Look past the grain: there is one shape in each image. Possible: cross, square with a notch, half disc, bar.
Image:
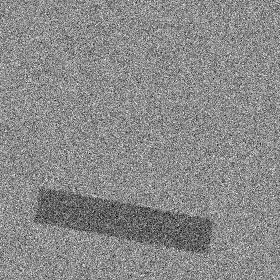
bar
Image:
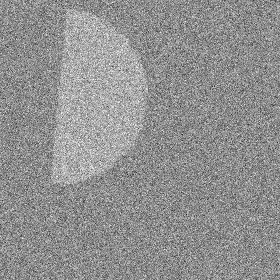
half disc
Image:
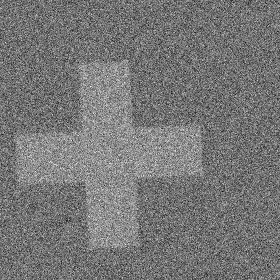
cross
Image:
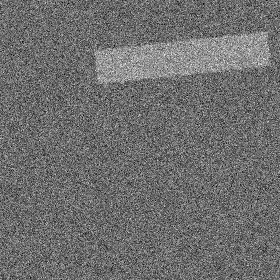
bar
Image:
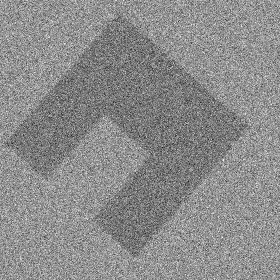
square with a notch
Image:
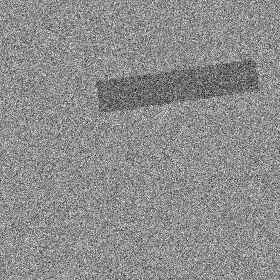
bar
